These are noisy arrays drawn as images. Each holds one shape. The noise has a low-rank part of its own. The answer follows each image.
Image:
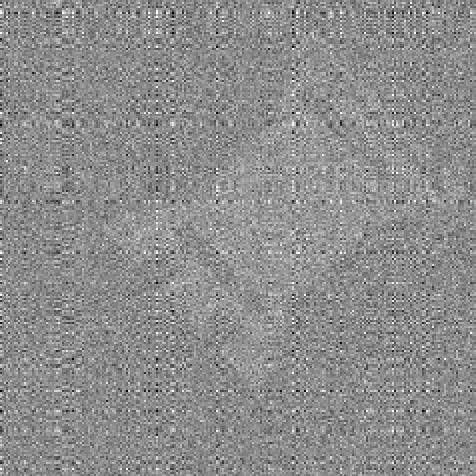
light chess rook
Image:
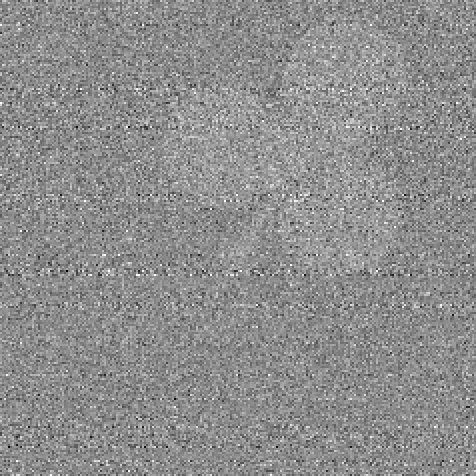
light club
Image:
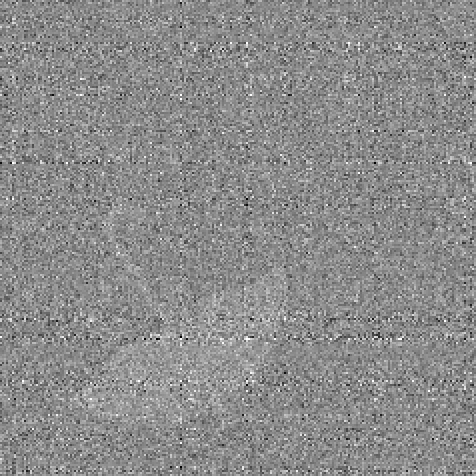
light umbrella
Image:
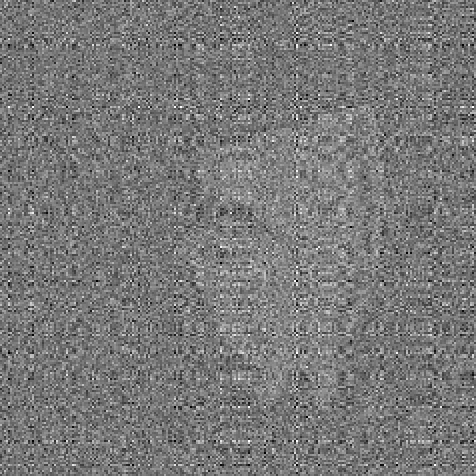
light chess knight
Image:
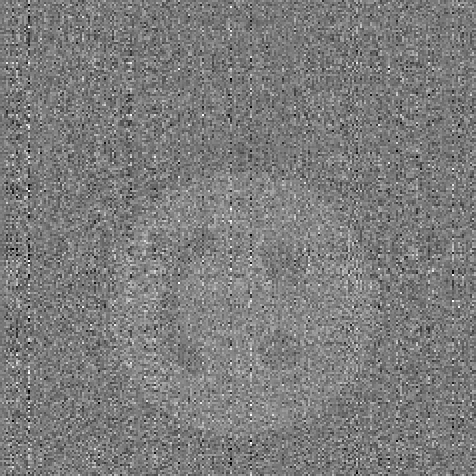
light smiling face
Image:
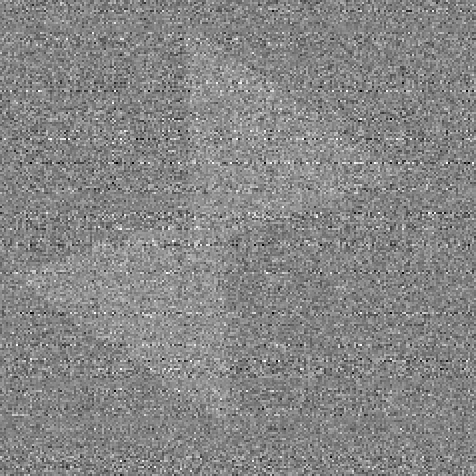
light bow tie
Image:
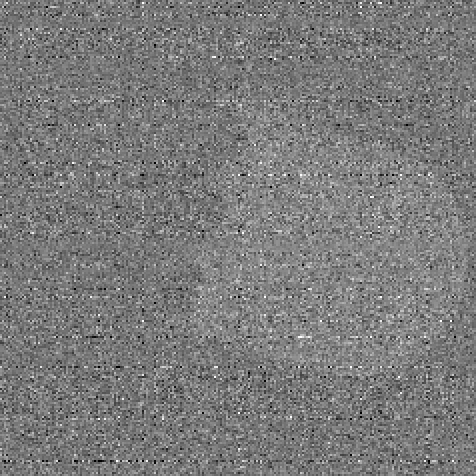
light ghost
